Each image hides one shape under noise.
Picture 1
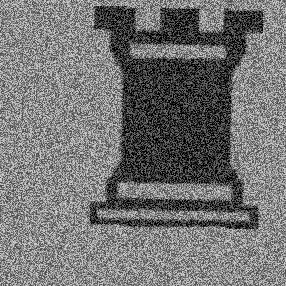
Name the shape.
chess rook
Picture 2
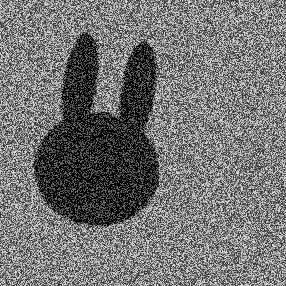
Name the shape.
rabbit's head
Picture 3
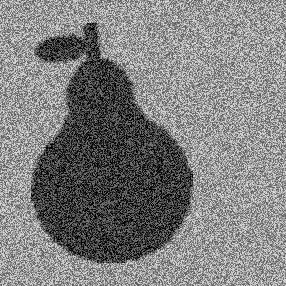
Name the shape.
pear
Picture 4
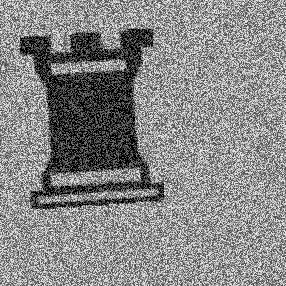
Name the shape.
chess rook
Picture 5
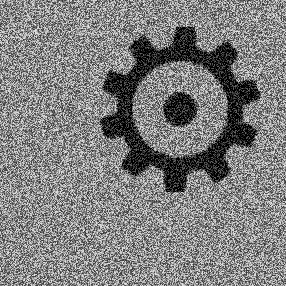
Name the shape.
gear
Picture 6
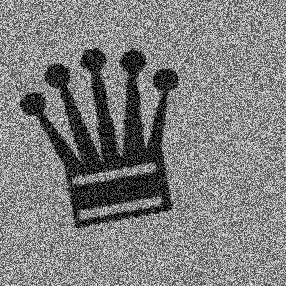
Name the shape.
chess queen
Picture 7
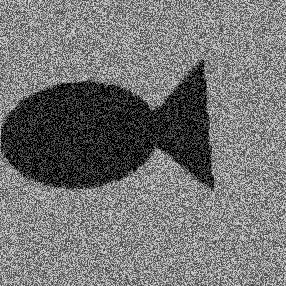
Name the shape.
fish
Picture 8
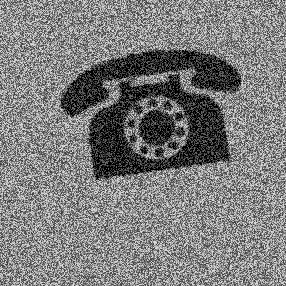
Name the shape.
telephone
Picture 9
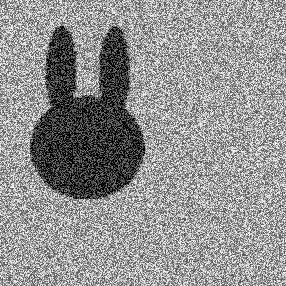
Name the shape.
rabbit's head
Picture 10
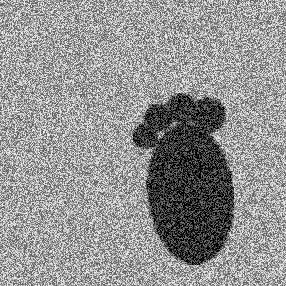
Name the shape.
footprint
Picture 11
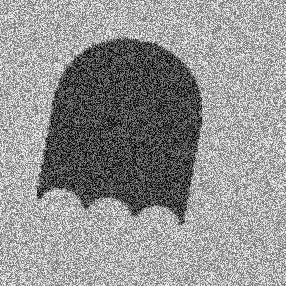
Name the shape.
ghost
